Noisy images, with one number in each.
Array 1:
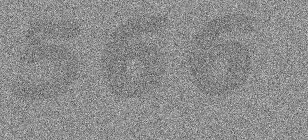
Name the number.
566
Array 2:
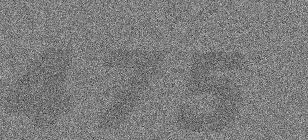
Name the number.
475
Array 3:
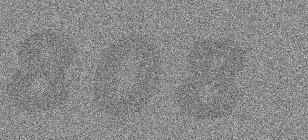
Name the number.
808
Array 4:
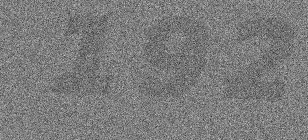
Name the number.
192
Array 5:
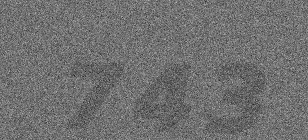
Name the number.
743
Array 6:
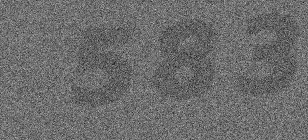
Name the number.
583
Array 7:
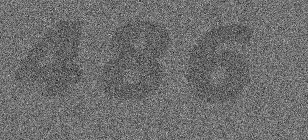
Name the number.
486
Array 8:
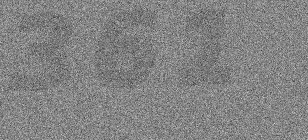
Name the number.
361
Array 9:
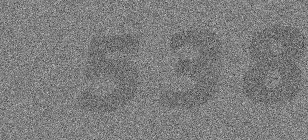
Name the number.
538
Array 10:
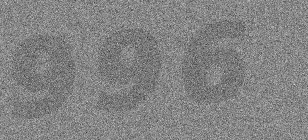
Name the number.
996
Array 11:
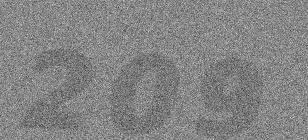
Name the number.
209
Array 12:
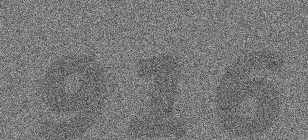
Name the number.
916
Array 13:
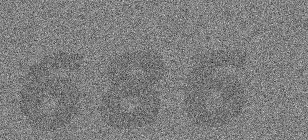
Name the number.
686
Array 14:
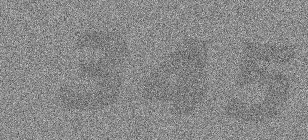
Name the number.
345
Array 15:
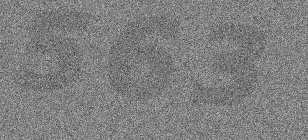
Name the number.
563
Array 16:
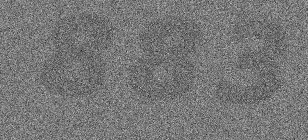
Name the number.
883
